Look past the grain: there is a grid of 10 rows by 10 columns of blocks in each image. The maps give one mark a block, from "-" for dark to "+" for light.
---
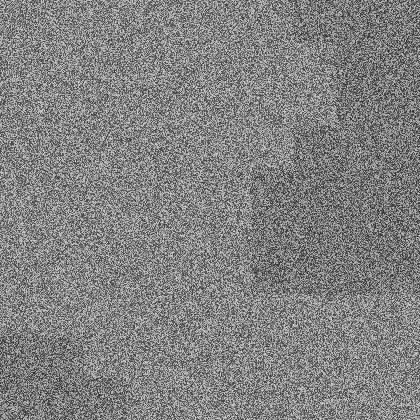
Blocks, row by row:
+ + + + + + + - - -
+ + + + + + + + - -
+ + + + + + + + - -
+ + + + + + + - - -
+ + + + + + - - - -
+ + + + + + - - - -
+ + + + + + - - - -
+ + + + + + + + + +
- - + + + + + + + +
- - - + + + + + + +
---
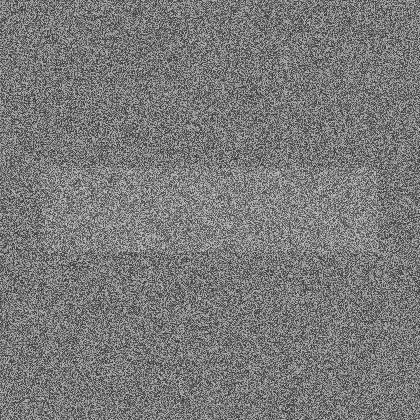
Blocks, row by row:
- - - - - - - - - -
- - - - - - - - - -
- - - - - - - - - -
- - - - - - - - - -
- + + + + + + + + -
- + + + + + + + + -
- - - - - - - - - -
- - - - - - - - - -
- - - - - - - - - -
- - - - - - - - - -
